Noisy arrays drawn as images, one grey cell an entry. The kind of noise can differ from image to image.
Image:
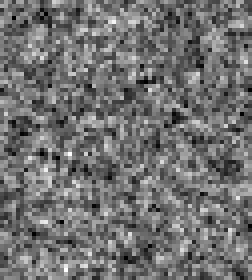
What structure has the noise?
blotchy
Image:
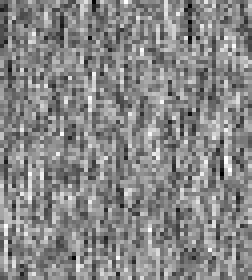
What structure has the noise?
streaked along the columns
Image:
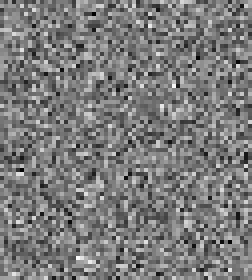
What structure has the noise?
low rank plus noise
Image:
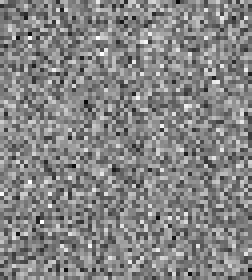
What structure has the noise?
independent entries
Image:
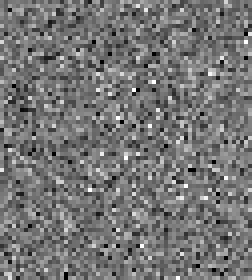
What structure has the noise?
heavy tails
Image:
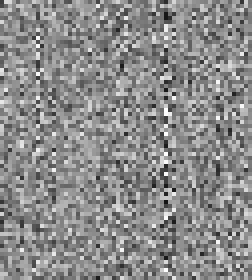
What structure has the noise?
columns of uneven size
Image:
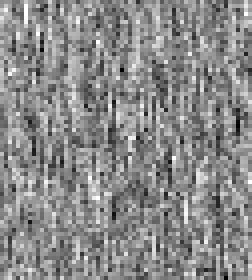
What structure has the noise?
streaked along the columns
